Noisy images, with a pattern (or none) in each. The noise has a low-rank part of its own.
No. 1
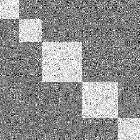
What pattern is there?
blocks along the diagonal
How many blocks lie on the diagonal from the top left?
5
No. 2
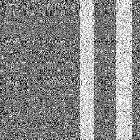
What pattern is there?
bands of columns
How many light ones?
2
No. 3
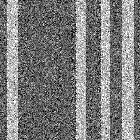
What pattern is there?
bands of columns
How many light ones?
4
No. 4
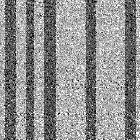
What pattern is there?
bands of columns
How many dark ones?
5
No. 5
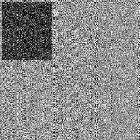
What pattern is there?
one block
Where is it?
top left
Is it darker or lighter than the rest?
darker
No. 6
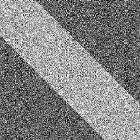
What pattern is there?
a diagonal band
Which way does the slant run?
top left to bottom right
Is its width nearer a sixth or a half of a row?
a half
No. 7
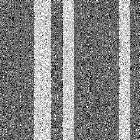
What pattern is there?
bands of columns
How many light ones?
3
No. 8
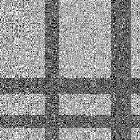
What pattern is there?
bands of rows crossing bands of columns
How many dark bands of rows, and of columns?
2 and 2
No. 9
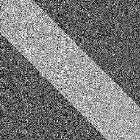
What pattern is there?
a diagonal band
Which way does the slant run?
top left to bottom right
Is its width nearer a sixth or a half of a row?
a half
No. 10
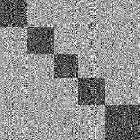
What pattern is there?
blocks along the diagonal
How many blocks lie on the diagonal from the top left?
5
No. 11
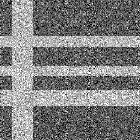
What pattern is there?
bands of rows crossing bands of columns
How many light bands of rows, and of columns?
3 and 1
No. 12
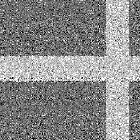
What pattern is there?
bands of rows crossing bands of columns
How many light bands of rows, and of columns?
1 and 1
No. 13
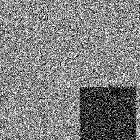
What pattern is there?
one block
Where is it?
bottom right
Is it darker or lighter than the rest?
darker
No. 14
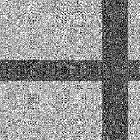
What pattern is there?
bands of rows crossing bands of columns
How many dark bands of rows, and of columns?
1 and 1
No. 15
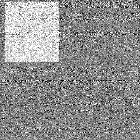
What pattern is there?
one block
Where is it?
top left
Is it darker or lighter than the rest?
lighter
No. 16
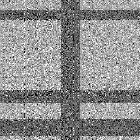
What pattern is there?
bands of rows crossing bands of columns
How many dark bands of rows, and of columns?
3 and 1
